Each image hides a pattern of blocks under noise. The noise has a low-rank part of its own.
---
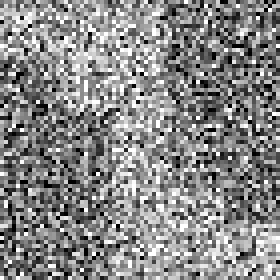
the same after a half turn
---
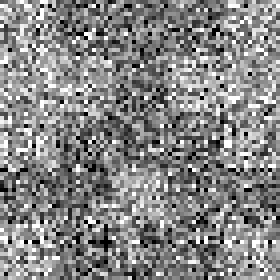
left and right mirror each other
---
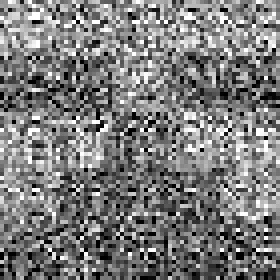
left and right mirror each other
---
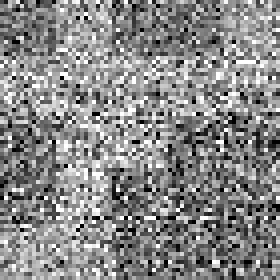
mirrored about the diagonal from the top left
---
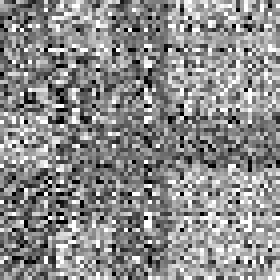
top and bottom mirror each other
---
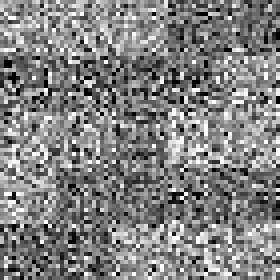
the same after a half turn
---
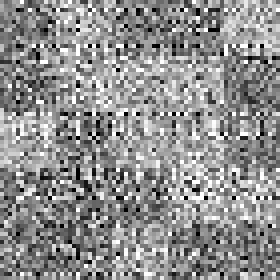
mirrored about the diagonal from the bottom left
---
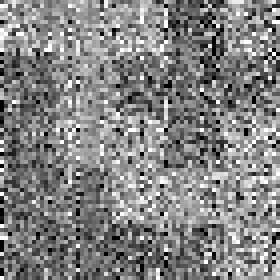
mirrored about the diagonal from the bottom left
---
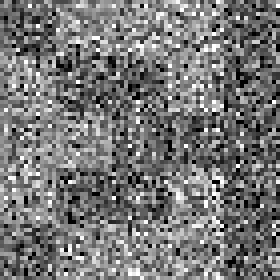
top and bottom mirror each other
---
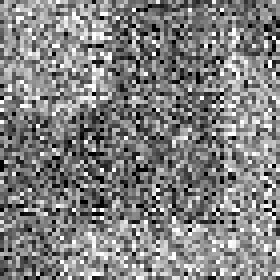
mirrored about the diagonal from the top left
